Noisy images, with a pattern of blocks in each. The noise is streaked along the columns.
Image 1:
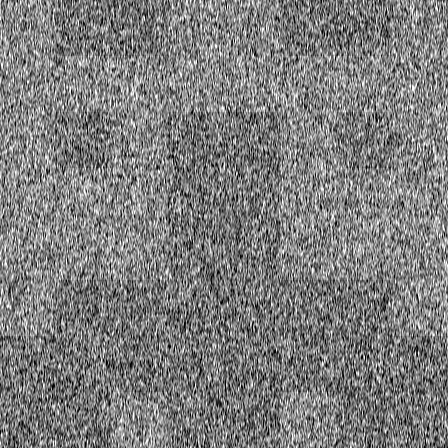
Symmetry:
left and right mirror each other
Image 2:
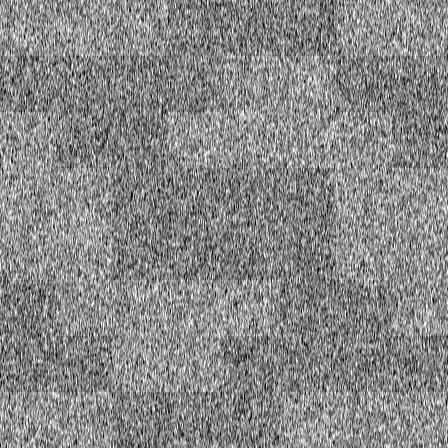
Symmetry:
the same after a half turn
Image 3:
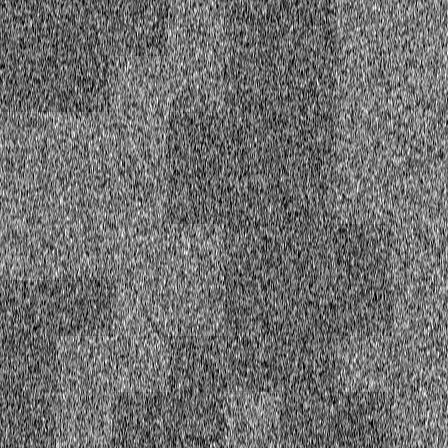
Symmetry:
no symmetry
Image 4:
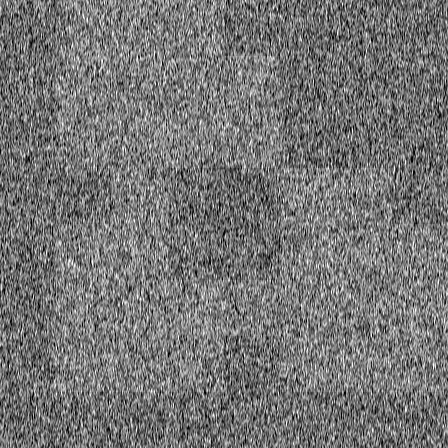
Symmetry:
mirrored about the diagonal from the bottom left
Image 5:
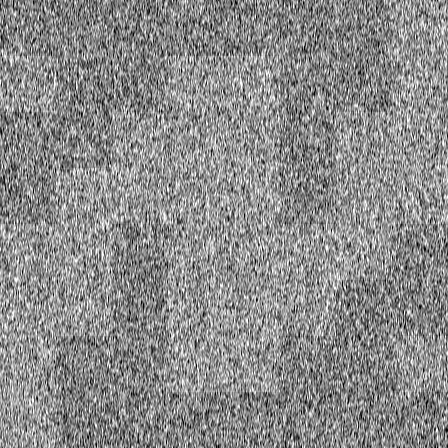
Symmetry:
the same after a half turn
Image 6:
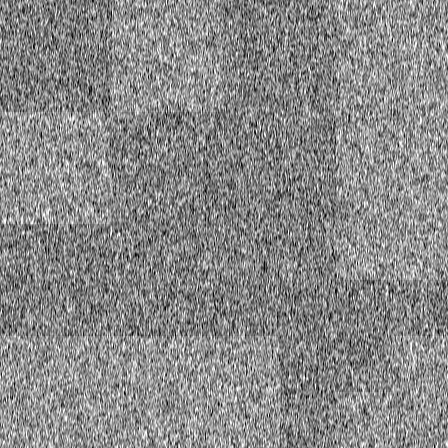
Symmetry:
mirrored about the diagonal from the top left
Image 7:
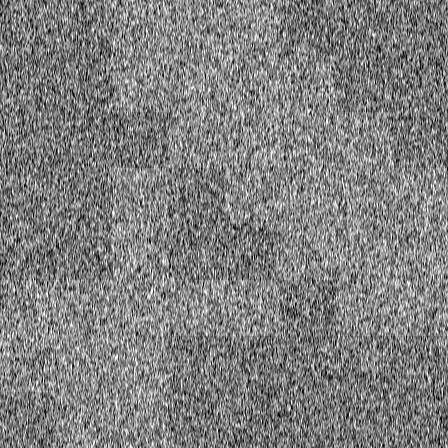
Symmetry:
mirrored about the diagonal from the bottom left
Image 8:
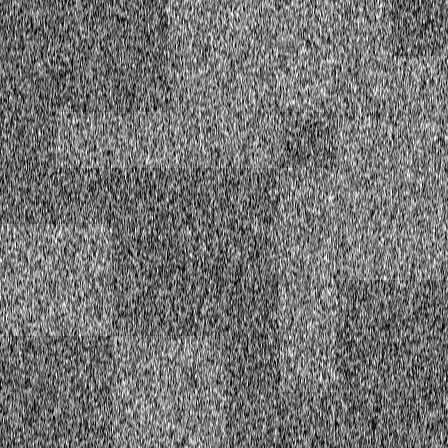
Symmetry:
mirrored about the diagonal from the bottom left
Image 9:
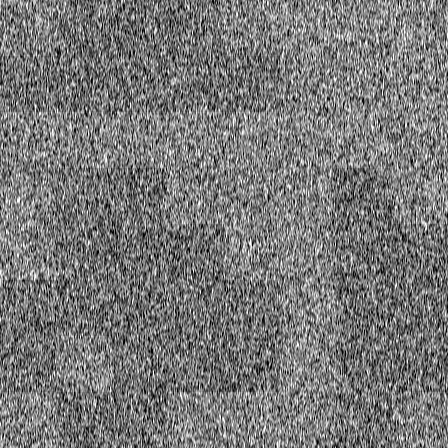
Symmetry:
mirrored about the diagonal from the bottom left
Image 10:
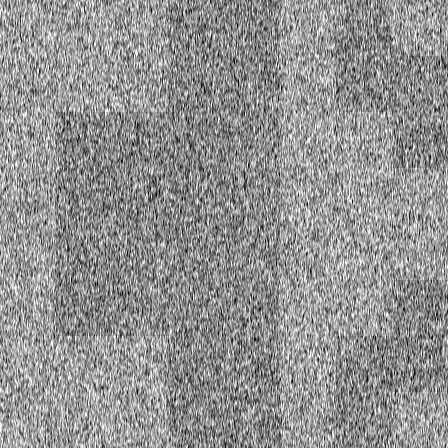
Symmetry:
top and bottom mirror each other
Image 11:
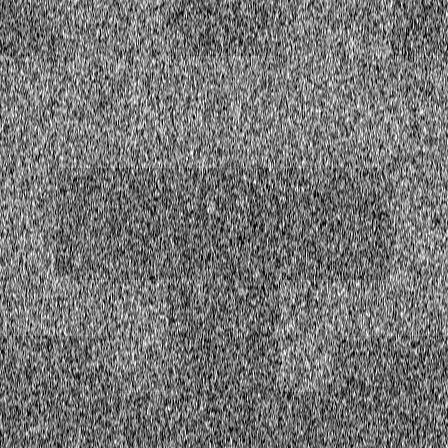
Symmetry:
left and right mirror each other
